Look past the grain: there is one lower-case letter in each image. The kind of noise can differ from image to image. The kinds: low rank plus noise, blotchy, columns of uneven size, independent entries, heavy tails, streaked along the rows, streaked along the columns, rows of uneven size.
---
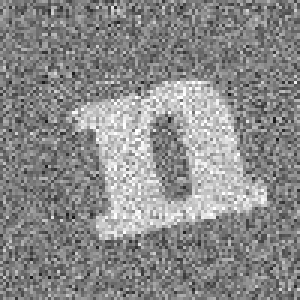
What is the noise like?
low rank plus noise
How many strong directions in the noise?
five to eight
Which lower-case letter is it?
n
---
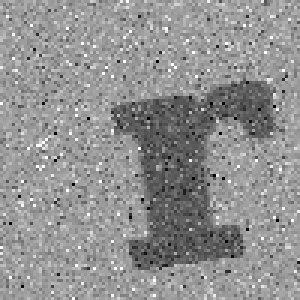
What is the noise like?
heavy tails
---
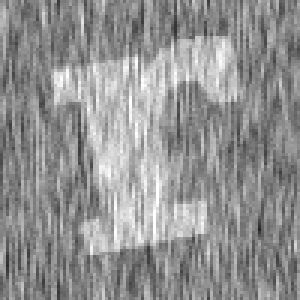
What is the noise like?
streaked along the columns
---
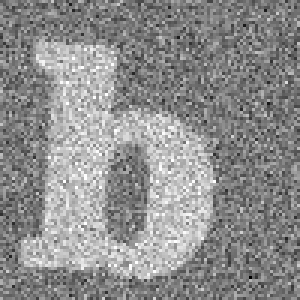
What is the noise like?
independent entries
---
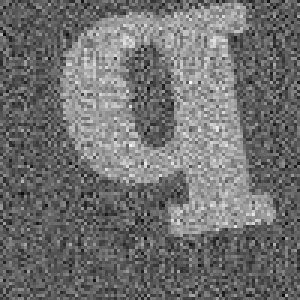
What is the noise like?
low rank plus noise
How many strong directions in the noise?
three or four
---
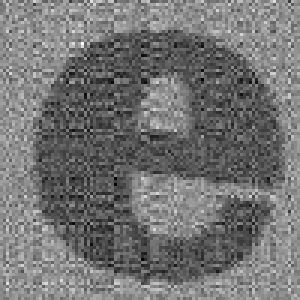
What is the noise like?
low rank plus noise
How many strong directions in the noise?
one
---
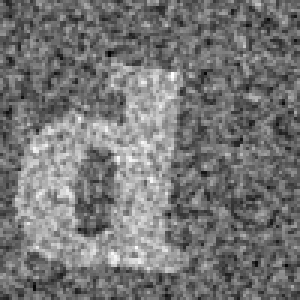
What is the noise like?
blotchy
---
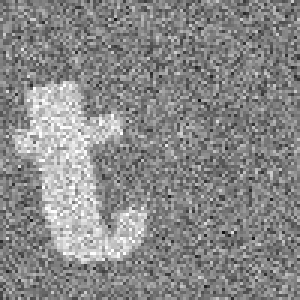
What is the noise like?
independent entries
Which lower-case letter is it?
t
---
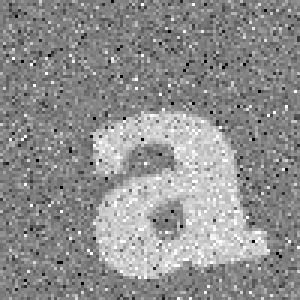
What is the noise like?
heavy tails
